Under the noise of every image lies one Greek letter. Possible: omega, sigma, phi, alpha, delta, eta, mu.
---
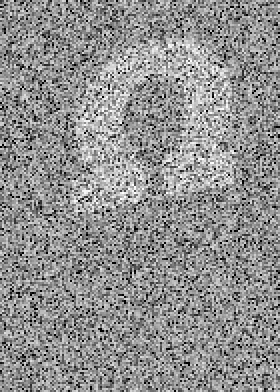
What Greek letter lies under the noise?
omega
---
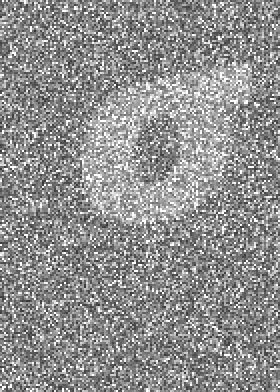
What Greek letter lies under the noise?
sigma
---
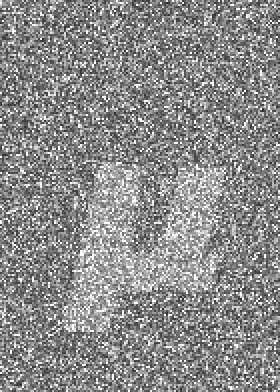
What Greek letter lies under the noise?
mu
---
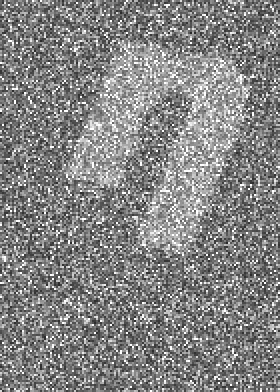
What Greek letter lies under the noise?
eta
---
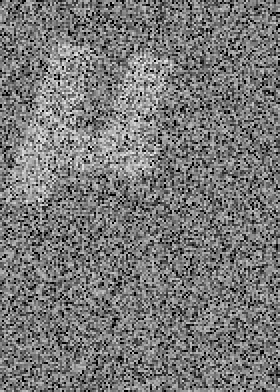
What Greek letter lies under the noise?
mu
